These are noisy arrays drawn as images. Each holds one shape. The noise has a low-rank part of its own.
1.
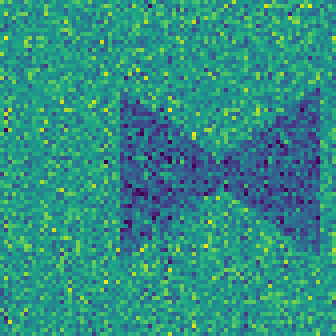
bow tie
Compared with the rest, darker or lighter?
darker
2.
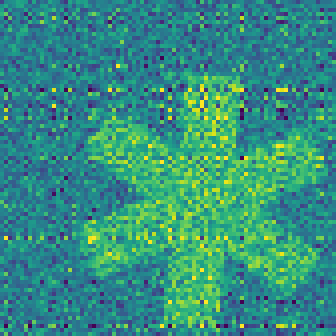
asterisk
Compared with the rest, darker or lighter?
lighter
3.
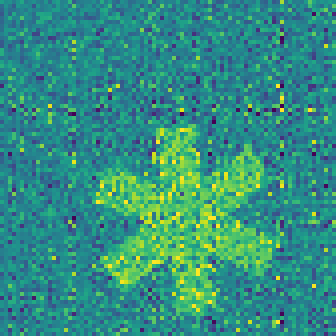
asterisk
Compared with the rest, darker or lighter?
lighter
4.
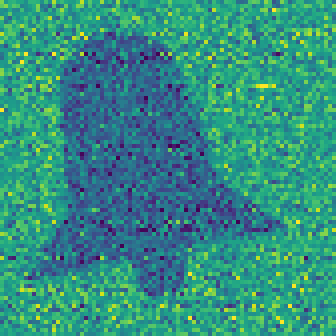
bell
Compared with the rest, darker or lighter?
darker
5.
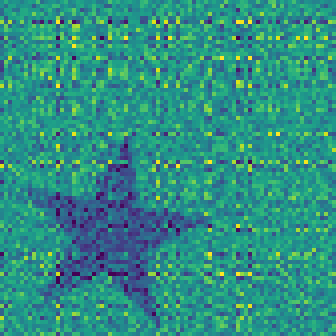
star
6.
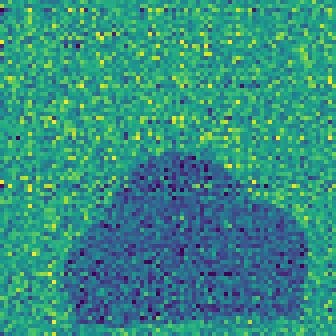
cloud
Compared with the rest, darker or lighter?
darker
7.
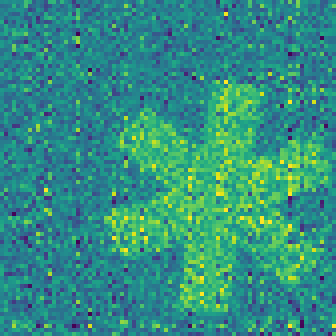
asterisk
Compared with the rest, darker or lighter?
lighter
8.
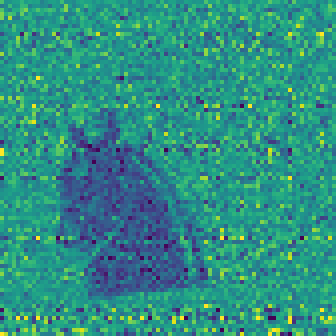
chess knight
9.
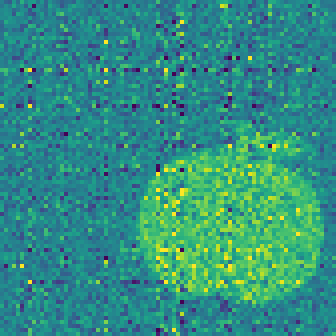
apple
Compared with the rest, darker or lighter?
lighter
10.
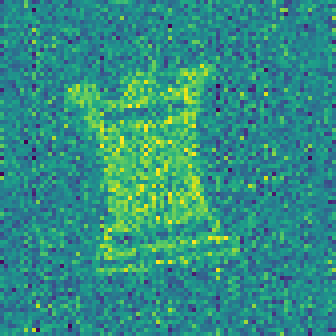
chess rook
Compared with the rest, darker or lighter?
lighter
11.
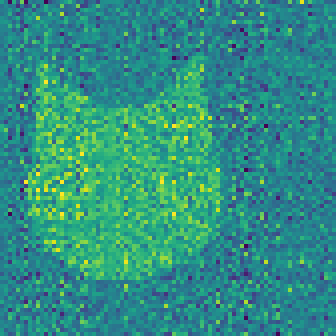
cat's head
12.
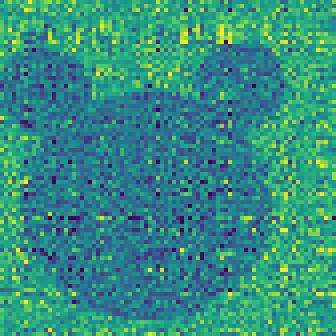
bear's head
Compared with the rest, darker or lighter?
darker
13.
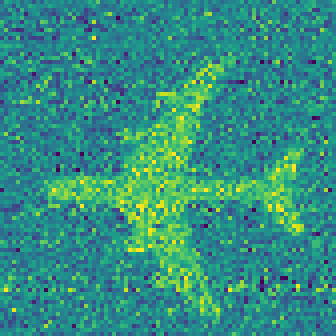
airplane
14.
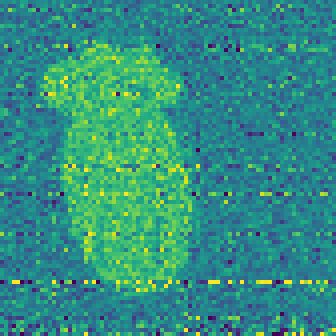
footprint
